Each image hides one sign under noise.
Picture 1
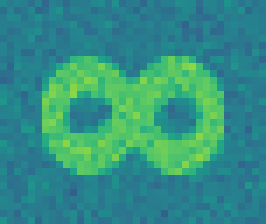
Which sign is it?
infinity sign
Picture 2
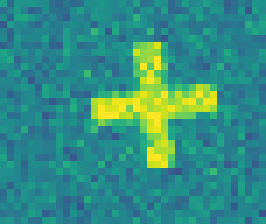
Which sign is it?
plus sign
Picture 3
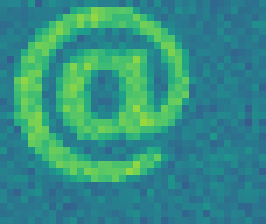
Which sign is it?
at sign
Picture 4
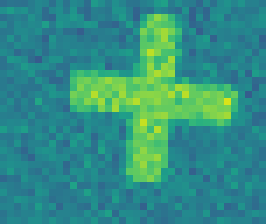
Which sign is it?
plus sign
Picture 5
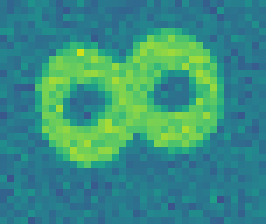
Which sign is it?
infinity sign
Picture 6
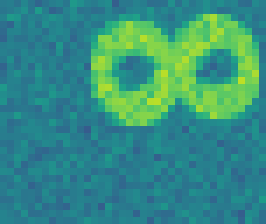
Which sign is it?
infinity sign
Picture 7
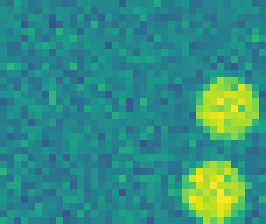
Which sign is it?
colon
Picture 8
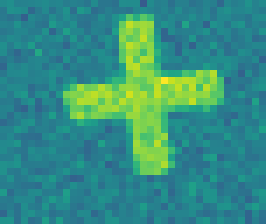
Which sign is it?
plus sign
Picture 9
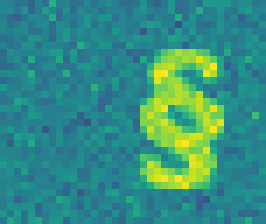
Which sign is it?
section sign
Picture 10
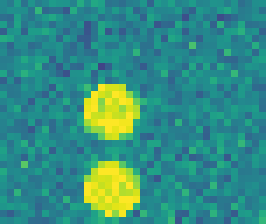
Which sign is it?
colon
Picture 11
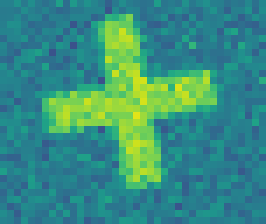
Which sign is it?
plus sign
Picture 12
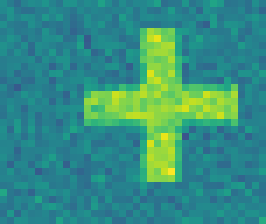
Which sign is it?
plus sign
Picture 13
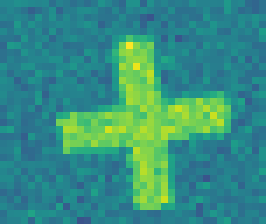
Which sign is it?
plus sign
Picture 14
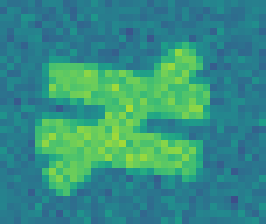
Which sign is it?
not-equal sign
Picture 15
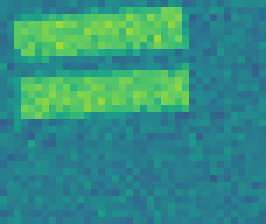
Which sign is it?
equals sign
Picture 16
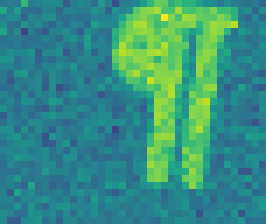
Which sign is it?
pilcrow
